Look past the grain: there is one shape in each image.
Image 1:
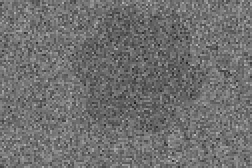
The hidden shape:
flower
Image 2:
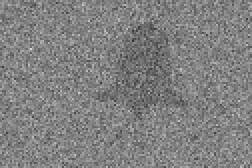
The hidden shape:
bell
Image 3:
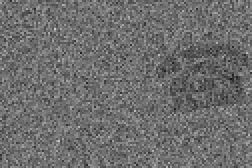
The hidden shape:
telephone
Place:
middle right
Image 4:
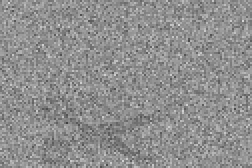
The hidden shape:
pair of scissors
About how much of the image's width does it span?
half
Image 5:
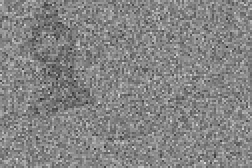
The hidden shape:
chess bishop
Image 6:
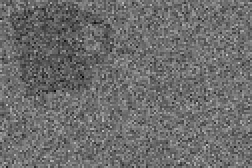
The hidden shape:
cup
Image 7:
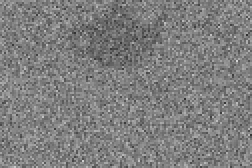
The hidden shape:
teapot
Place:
top middle
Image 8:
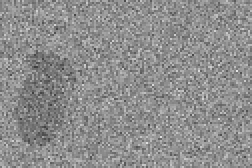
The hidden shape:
footprint
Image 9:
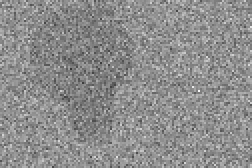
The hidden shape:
light bulb
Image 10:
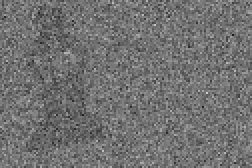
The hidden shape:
chess bishop
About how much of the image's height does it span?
nearly all
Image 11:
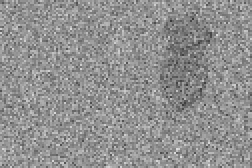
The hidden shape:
footprint
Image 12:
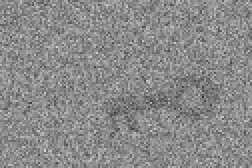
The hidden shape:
key
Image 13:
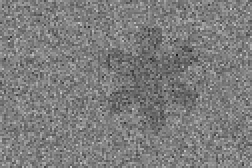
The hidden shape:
asterisk
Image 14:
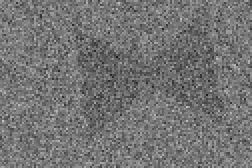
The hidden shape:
bow tie
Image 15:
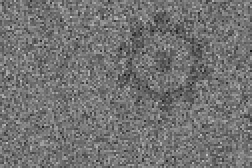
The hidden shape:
gear
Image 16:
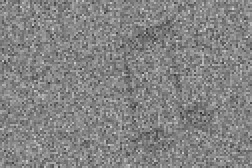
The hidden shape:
pair of musical notes
